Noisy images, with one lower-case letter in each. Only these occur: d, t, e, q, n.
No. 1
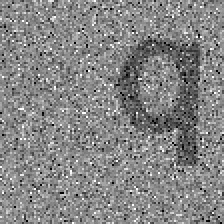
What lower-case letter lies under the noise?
q
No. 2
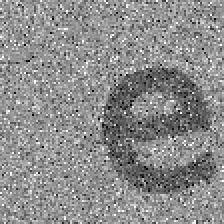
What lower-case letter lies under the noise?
e
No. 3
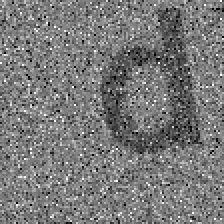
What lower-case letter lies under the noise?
d
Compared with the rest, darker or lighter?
darker
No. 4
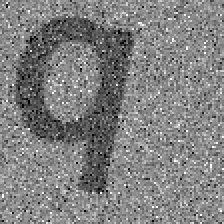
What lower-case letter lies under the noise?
q
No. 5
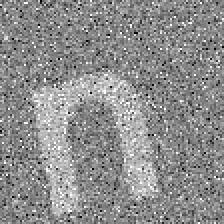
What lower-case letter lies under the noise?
n
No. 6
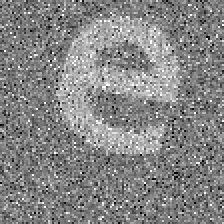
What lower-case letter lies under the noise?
e
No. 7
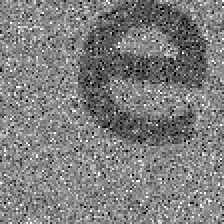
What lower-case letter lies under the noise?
e
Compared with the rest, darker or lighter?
darker
